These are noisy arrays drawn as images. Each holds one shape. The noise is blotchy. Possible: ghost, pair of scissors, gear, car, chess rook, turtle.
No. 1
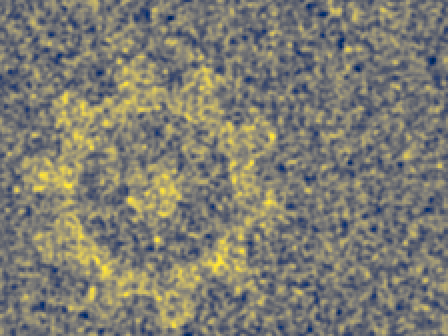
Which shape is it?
gear
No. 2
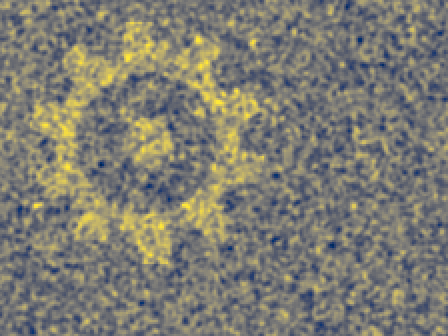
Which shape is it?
gear
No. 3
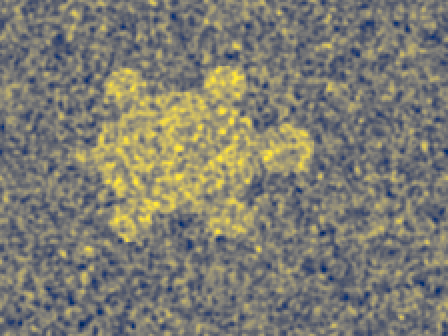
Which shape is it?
turtle
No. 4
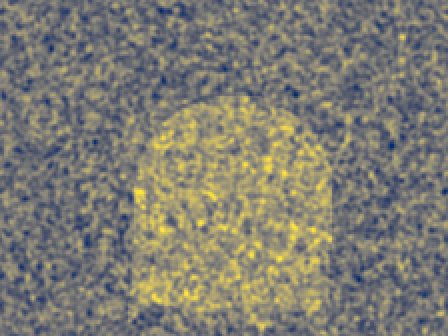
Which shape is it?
ghost
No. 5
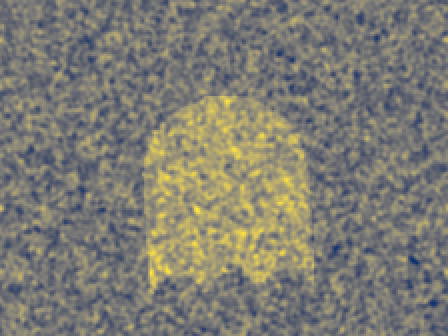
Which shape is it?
ghost
